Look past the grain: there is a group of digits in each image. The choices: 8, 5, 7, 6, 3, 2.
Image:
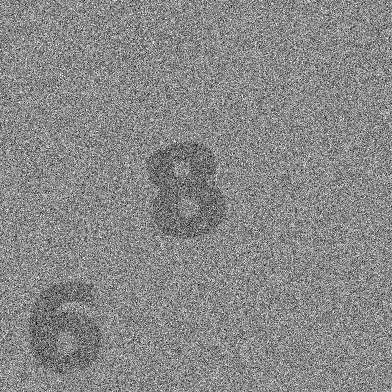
centre: dark 8; bottom left: dark 6
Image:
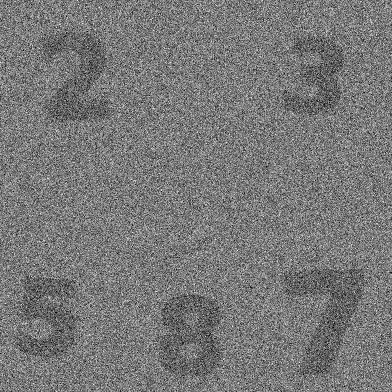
top left: dark 2; top right: dark 3; bottom left: dark 5; bottom middle: dark 8; bottom right: dark 7
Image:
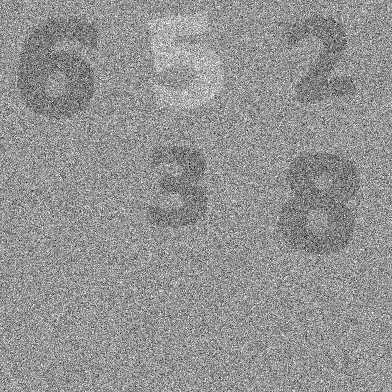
top left: dark 6; top middle: light 5; top right: dark 2; centre: dark 3; middle right: dark 8
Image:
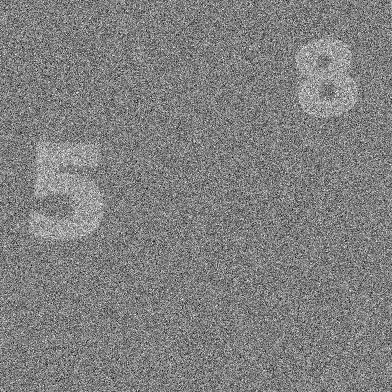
top right: light 8; middle left: light 5
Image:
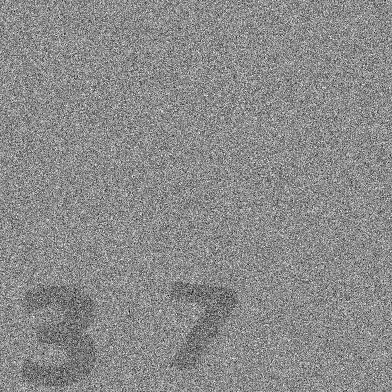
bottom left: dark 3; bottom middle: dark 7
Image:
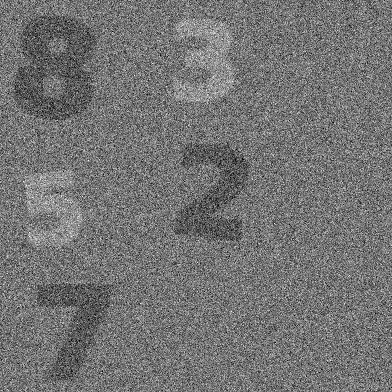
top left: dark 8; top middle: light 3; middle left: light 5; centre: dark 2; bottom left: dark 7
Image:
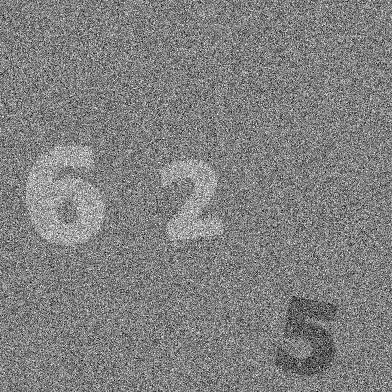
middle left: light 6; centre: light 2; bottom right: dark 5
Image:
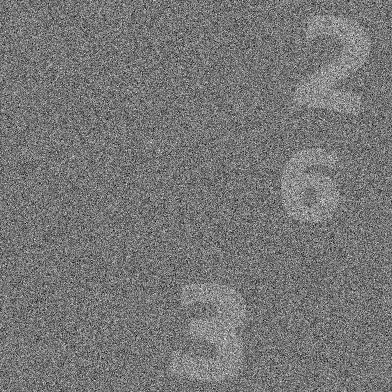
top right: light 2; middle right: light 6; bottom middle: light 3
